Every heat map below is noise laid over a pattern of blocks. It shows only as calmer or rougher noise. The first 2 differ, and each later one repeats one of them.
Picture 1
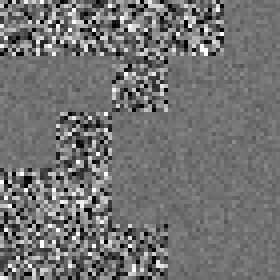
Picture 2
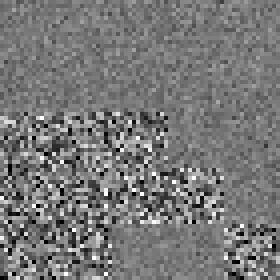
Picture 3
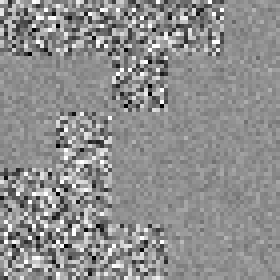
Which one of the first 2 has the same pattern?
1
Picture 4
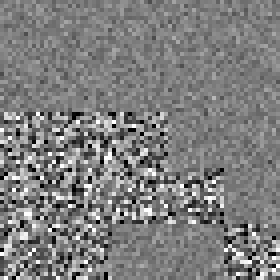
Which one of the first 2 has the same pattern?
2
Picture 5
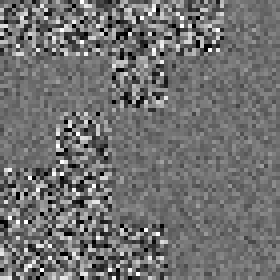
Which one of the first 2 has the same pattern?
1
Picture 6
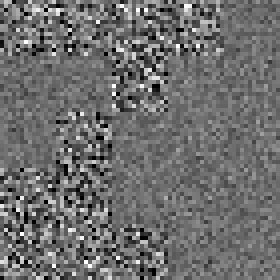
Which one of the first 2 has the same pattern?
1
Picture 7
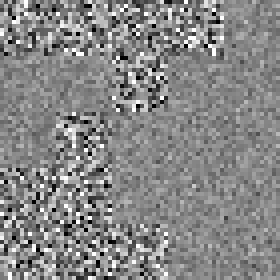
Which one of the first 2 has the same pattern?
1
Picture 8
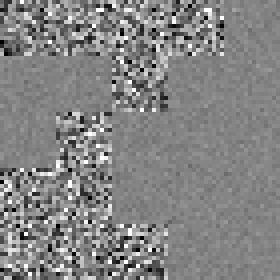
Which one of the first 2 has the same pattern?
1
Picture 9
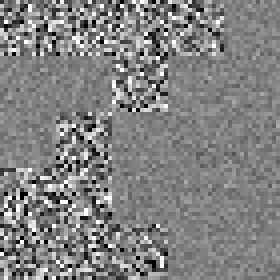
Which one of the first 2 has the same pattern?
1
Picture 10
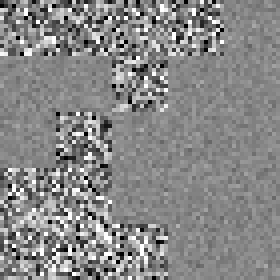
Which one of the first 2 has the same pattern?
1
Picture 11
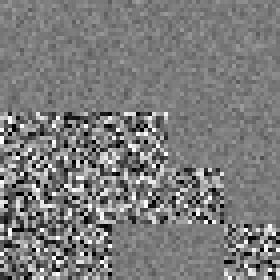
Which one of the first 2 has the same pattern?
2
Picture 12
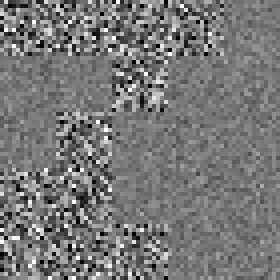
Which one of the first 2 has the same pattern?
1
